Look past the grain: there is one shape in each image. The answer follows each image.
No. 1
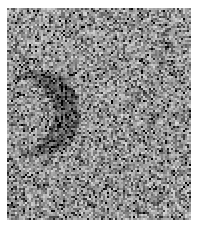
dark crescent, middle left
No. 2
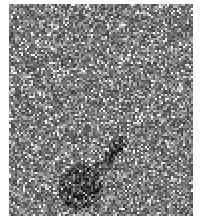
dark lollipop, bottom middle
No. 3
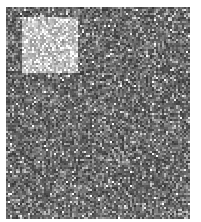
light square, top left
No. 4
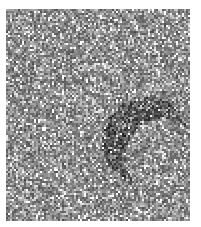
dark crescent
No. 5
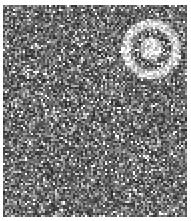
light bullseye, top right
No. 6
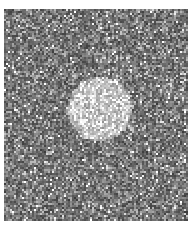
light disc, centre
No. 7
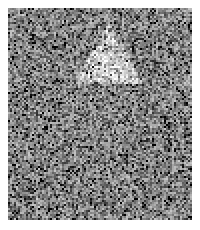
light triangle, top middle
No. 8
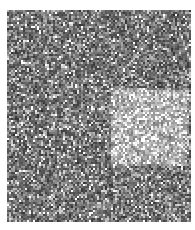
light square, middle right
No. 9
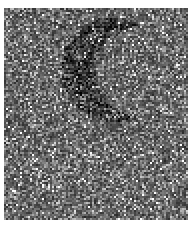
dark crescent
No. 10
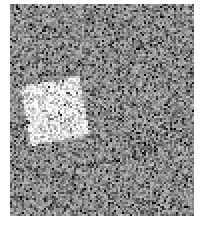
light square, middle left
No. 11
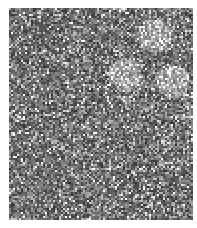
light three dots, top right
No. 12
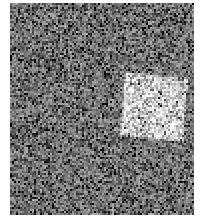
light square, middle right
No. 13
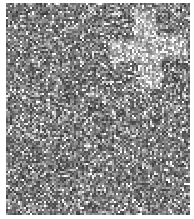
light cross, top right
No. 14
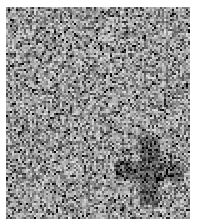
dark cross, bottom right
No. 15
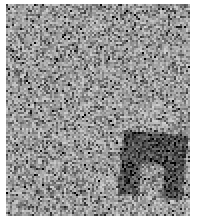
dark square with a notch, bottom right
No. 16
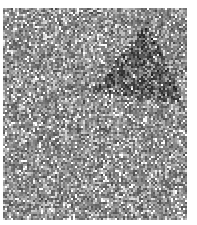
dark triangle
